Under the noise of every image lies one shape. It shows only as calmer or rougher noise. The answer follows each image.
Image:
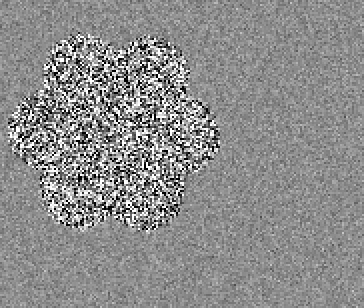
flower
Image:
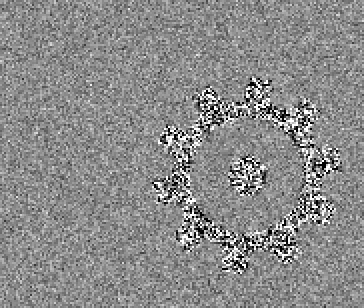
gear
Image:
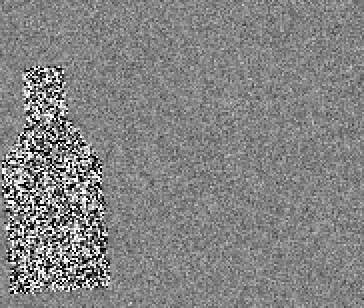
bottle
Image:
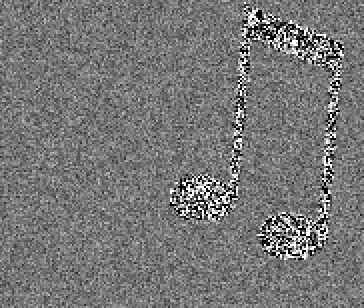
pair of musical notes
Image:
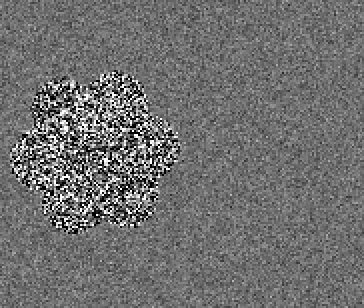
flower
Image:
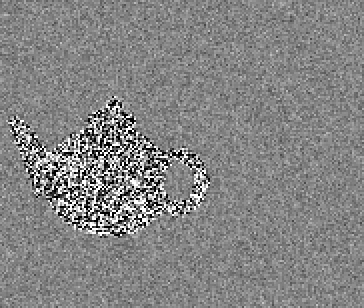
teapot
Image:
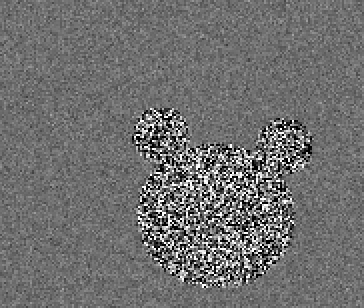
bear's head
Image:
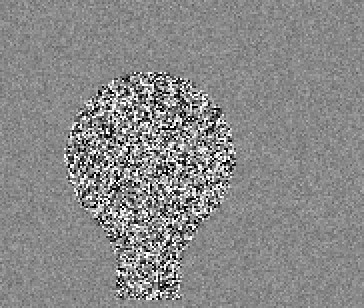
light bulb
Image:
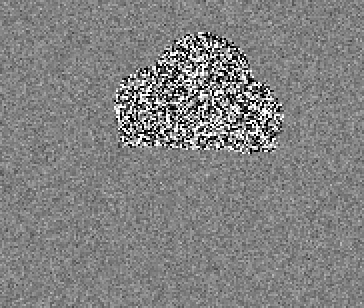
cloud
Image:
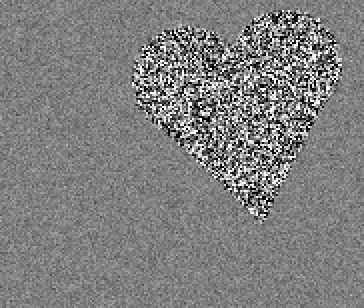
heart
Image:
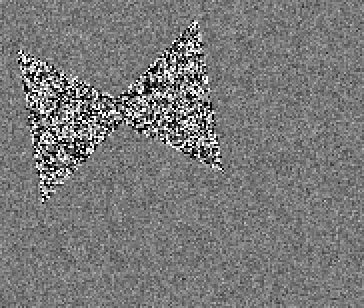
bow tie
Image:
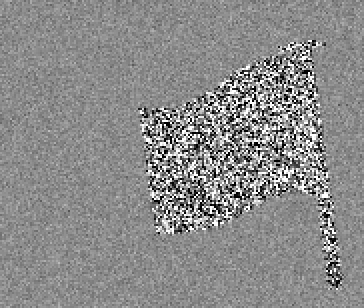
flag
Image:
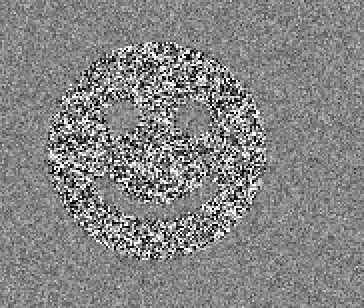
smiling face
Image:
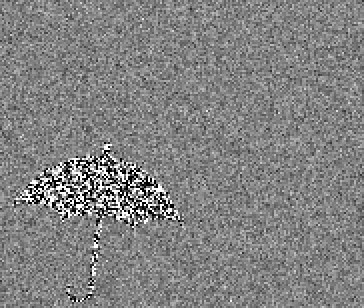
umbrella
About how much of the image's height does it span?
half
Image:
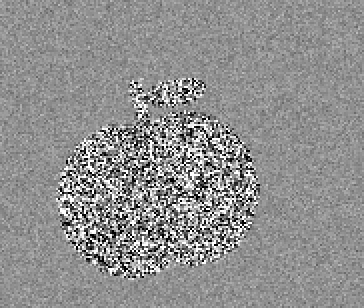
apple
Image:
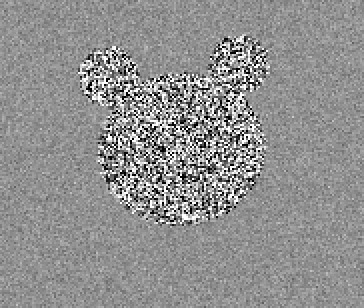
bear's head
